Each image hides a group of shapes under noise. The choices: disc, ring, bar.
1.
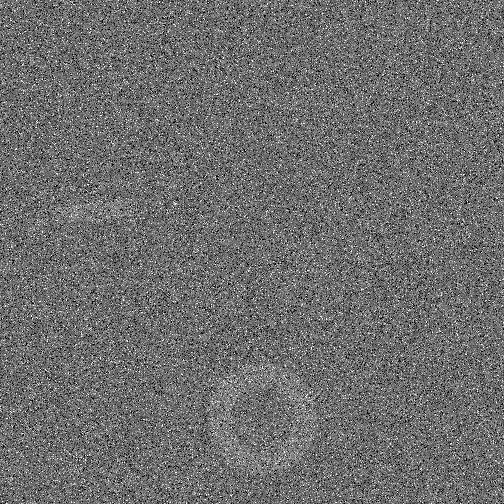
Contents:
middle left: bar; bottom middle: ring
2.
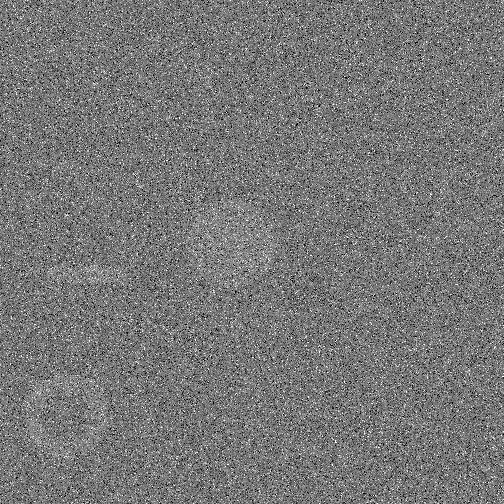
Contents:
middle left: bar; centre: disc; bottom left: ring
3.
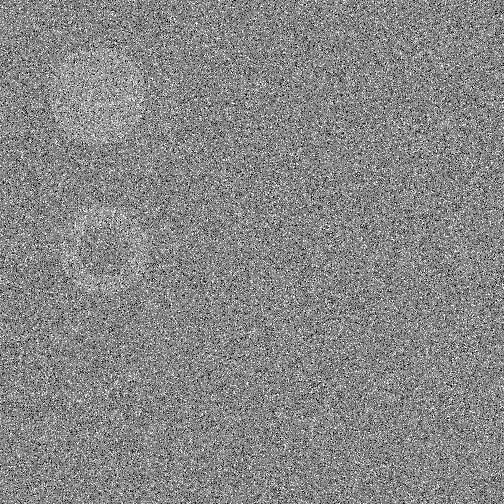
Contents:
top left: disc; middle left: ring
